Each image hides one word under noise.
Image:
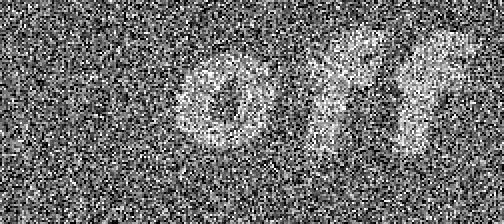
off
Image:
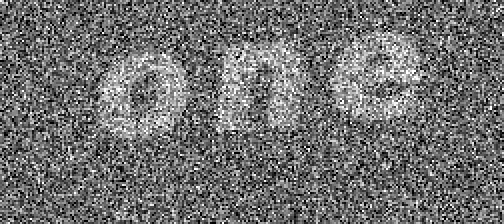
one
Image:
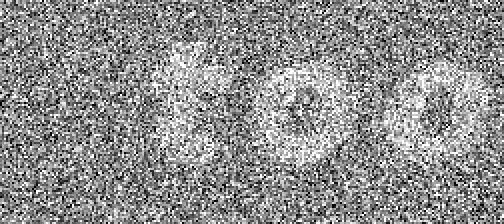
too
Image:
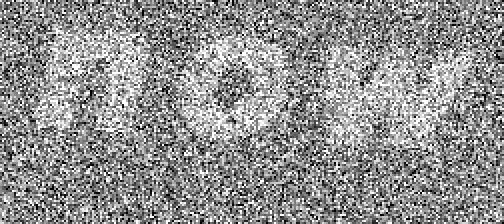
now
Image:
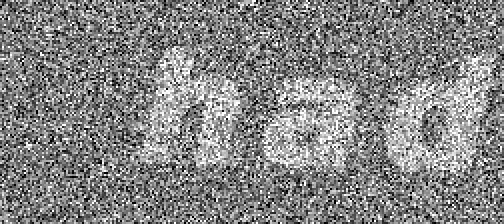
had
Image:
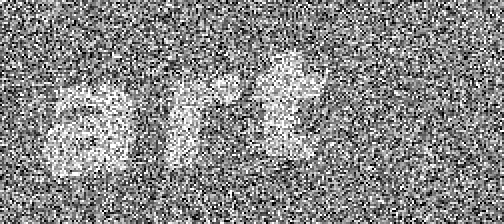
art
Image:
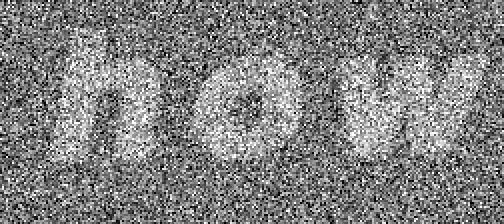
how
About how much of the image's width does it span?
nearly all
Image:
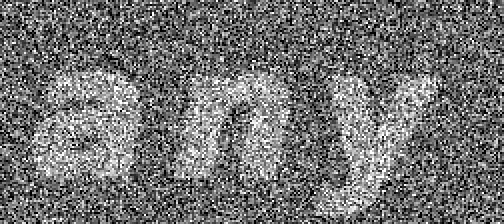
any
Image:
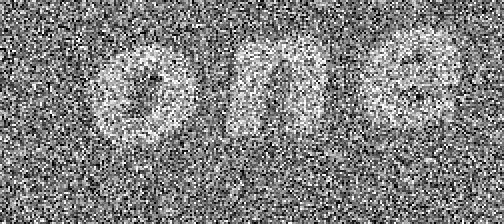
one
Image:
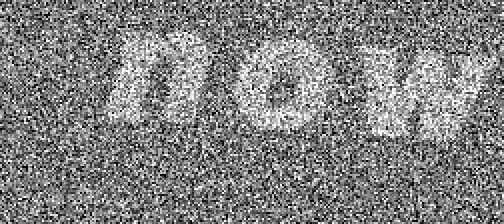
now
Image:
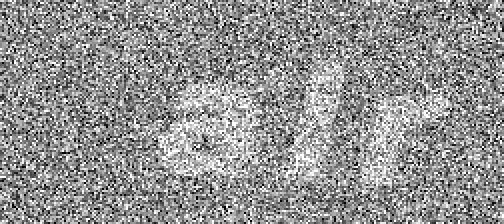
air
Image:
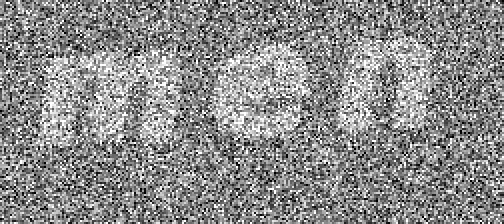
men
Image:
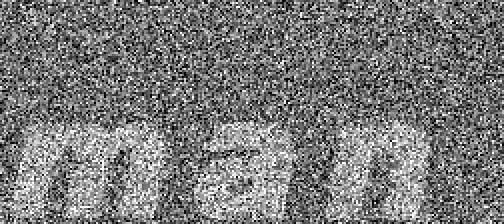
man
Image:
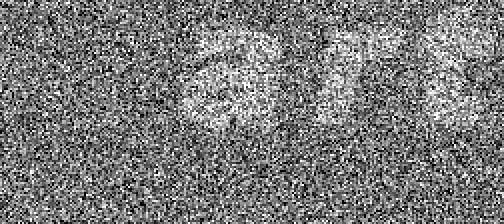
art
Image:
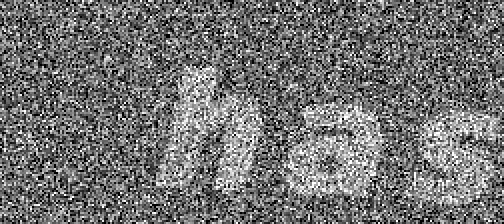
has
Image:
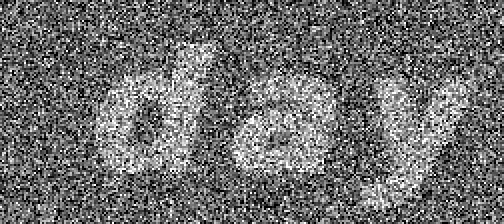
day
